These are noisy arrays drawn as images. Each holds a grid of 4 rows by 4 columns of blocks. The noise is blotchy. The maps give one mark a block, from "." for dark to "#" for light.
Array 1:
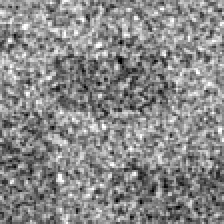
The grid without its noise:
# # # #
# . . #
. # # #
. # . .
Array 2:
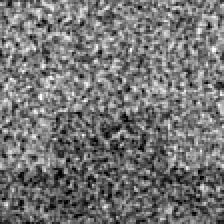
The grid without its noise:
# # # #
# # # #
# . . #
. . . .
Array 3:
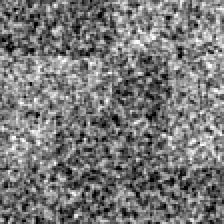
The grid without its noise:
. . # #
# # . #
# . . #
. . . .
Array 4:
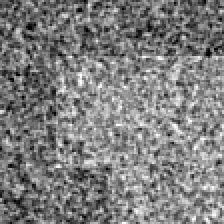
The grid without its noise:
. . . .
. # # #
. # # #
. . # #
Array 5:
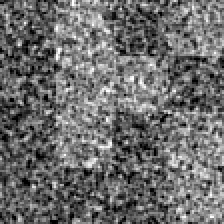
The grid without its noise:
. # . #
. # # .
. # . #
. . . #
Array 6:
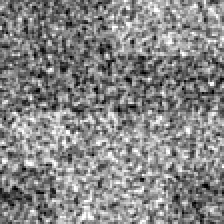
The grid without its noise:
. . # #
. . . .
# # # #
. # # .
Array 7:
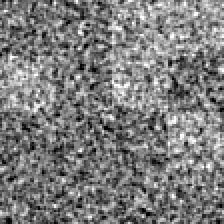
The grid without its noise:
. . # #
# . # .
. . . #
. . . .
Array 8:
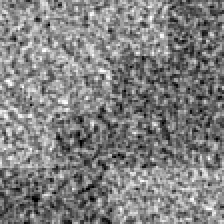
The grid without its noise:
# # # .
# # . .
# . . .
. . # #
